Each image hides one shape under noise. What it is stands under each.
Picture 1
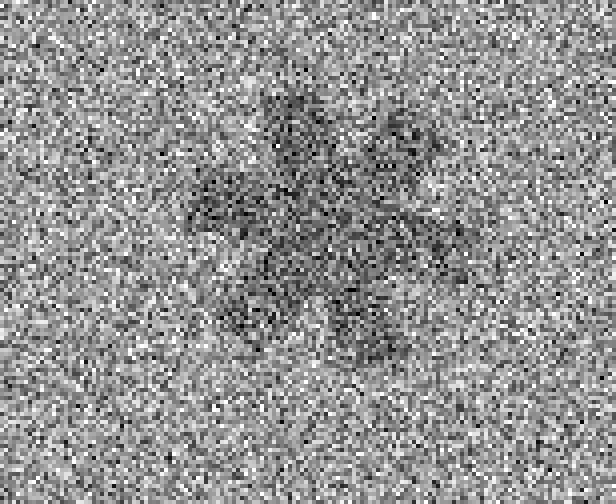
asterisk
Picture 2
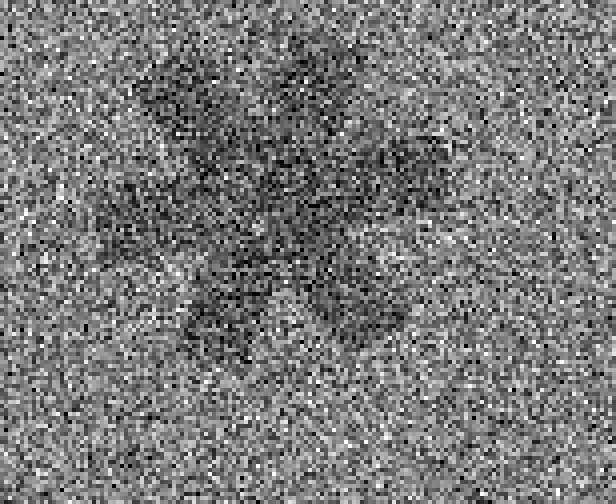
asterisk
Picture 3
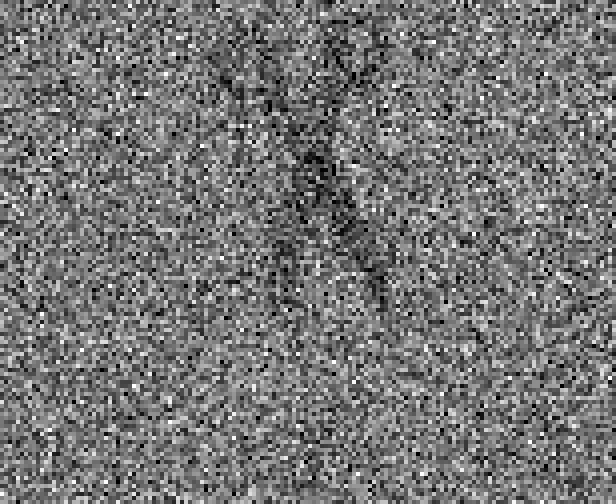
pair of scissors
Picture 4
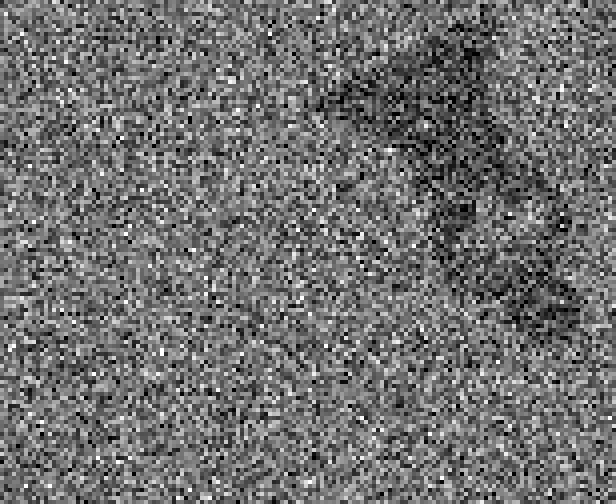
chess bishop
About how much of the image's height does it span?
two thirds
